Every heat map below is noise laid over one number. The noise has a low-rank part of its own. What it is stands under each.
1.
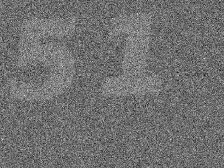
51
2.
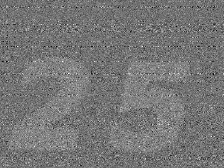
25
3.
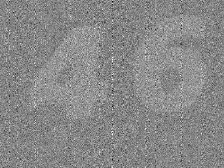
46
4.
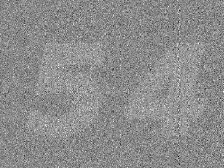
54
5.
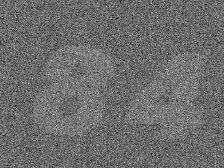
84
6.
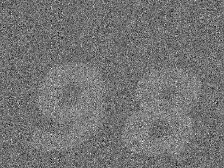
98
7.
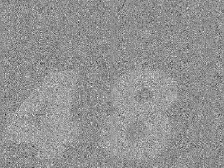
48
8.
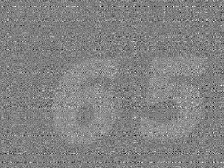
65
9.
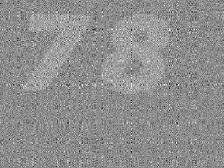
78
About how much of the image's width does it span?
two thirds
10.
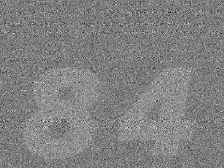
84
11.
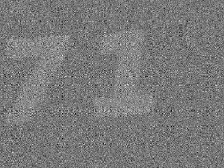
71
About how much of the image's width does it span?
two thirds
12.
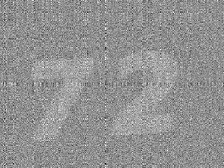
72
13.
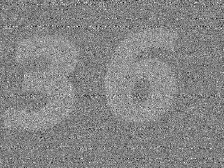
36
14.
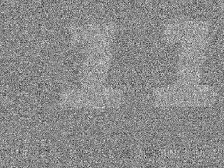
11
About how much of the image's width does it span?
two thirds
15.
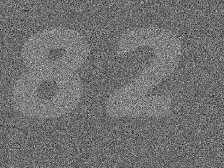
82
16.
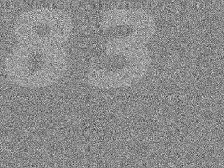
83
